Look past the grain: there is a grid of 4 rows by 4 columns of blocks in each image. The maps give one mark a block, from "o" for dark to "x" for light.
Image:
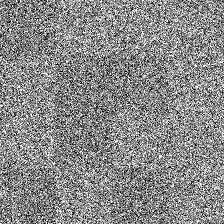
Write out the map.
oxxx
xoox
xoxx
oxox
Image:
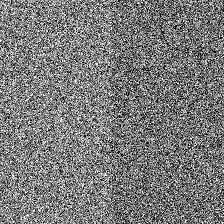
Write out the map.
xxoo
xxoo
xxoo
xxoo
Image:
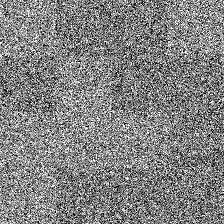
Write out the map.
xoox
oxoo
xxxo
xooo
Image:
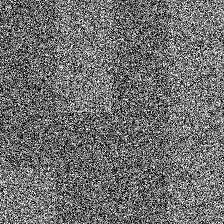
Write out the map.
oxox
oxox
ooox
xoox
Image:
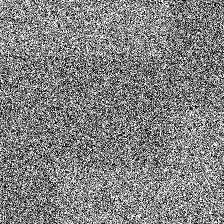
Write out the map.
xxxo
oooo
ooox
oxxx
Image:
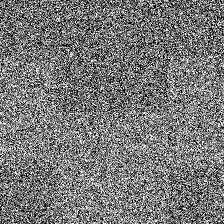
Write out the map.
oooo
xoox
xxxx
oxxo
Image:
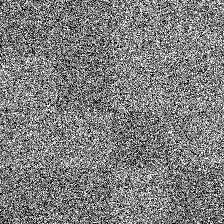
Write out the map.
ooxx
xoxx
xxox
ooxo
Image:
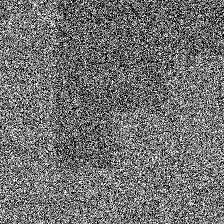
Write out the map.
xooo
xoox
xoxx
xxxx
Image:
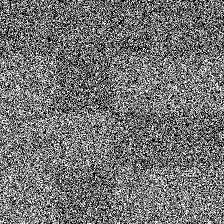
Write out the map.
oooo
xoxx
xxoo
xoxx
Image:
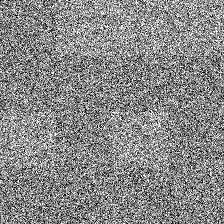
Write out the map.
oxxx
oooo
xoxo
oooo
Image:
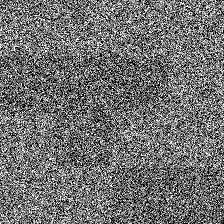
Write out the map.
xxxx
ooox
xoxx
xxoo
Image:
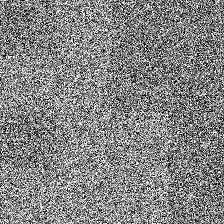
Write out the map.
oxoo
xxoo
oxxo
xxxo
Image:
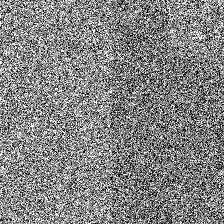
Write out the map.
xxox
xxoo
xxoo
xxoo
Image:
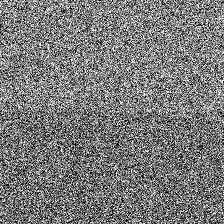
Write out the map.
xxxx
xxxx
oooo
oooo
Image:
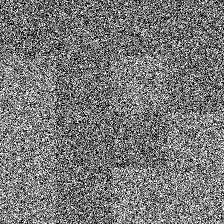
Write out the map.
oooo
xoxo
xoox
xoxx
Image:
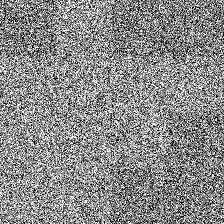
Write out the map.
oxoo
xxxx
xxxo
xxoo
